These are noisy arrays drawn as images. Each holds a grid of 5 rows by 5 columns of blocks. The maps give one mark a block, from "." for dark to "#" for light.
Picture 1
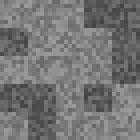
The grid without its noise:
# # # . .
. # # # .
# # # # .
. . # . #
# . # # #
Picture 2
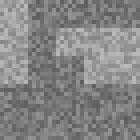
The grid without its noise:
# . . . .
# . # # #
# . . # #
. . . . .
. . . . .
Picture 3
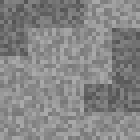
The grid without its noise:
. . . # #
. # # # .
# # # # .
# # # . .
# # # # #
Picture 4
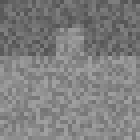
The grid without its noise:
. . . . .
. . # . .
# # # # #
# # # # #
# # # # #
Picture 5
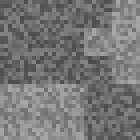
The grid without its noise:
. . . . #
. . . # #
. . . . #
# # # . .
# # # . .
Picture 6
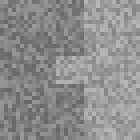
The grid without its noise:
. . . # #
. . . # #
. . # # #
. . . # #
. . . # #
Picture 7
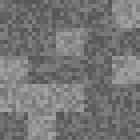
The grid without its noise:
. . . . #
. . # . .
# . . . #
# # # . .
. # . . .
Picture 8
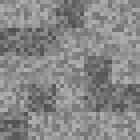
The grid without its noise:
# # . # #
. . # # #
# # # . #
# . # . .
. # # # #
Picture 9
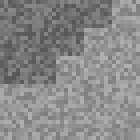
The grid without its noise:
. . . . #
. . . # #
. . # # #
# # # # #
# # # # #
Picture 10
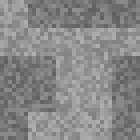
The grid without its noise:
# . . . .
# # # # #
. . # # .
. . # # .
. # # # .
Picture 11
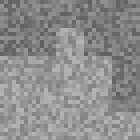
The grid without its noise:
. . . . .
. . # . .
# # # # .
# # # # .
# # # # #
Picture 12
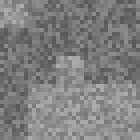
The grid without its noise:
# . . . .
. . . . .
. . # . .
. # # # #
. # # # #
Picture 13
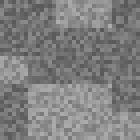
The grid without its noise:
. . # # .
. . . . .
# . . . .
. # # # .
. # # # #
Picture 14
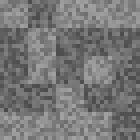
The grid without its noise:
# . # # #
. # . . .
. # . # .
. . # . .
# # # # .
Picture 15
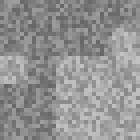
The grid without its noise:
. . . . .
. . . . #
# . # # #
. . # # #
. . # # #
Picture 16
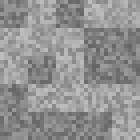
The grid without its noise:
. # . # #
# # # . .
# . # . .
. # # # #
. . . . #
